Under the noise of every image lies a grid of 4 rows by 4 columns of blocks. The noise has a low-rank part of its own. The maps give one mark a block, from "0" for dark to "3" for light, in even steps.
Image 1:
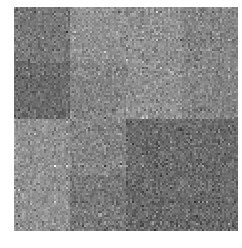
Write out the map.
1 3 3 2
0 2 3 2
3 2 0 0
3 1 0 0
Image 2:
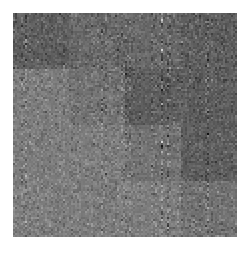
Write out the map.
0 1 1 0
3 2 0 0
3 3 2 0
3 3 3 2
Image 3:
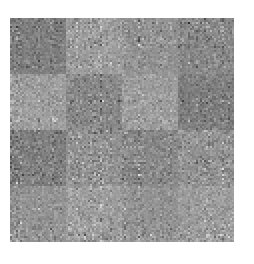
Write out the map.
0 3 2 1
3 1 3 0
0 2 1 2
2 3 2 3
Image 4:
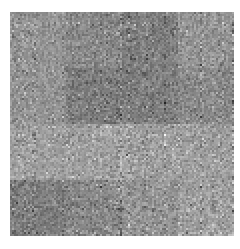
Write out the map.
2 1 0 2
2 0 0 1
3 3 3 3
0 1 2 3
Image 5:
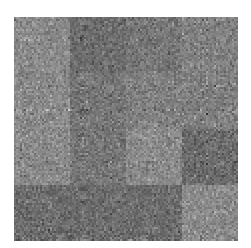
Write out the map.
3 0 1 2
3 1 2 2
3 1 3 0
0 0 0 3
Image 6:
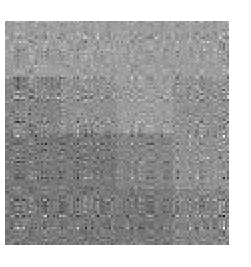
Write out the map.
3 3 3 3
1 2 3 2
0 0 1 2
0 0 0 1
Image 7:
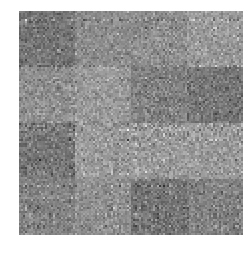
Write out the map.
0 2 2 3
2 3 1 0
0 3 3 3
1 2 0 1
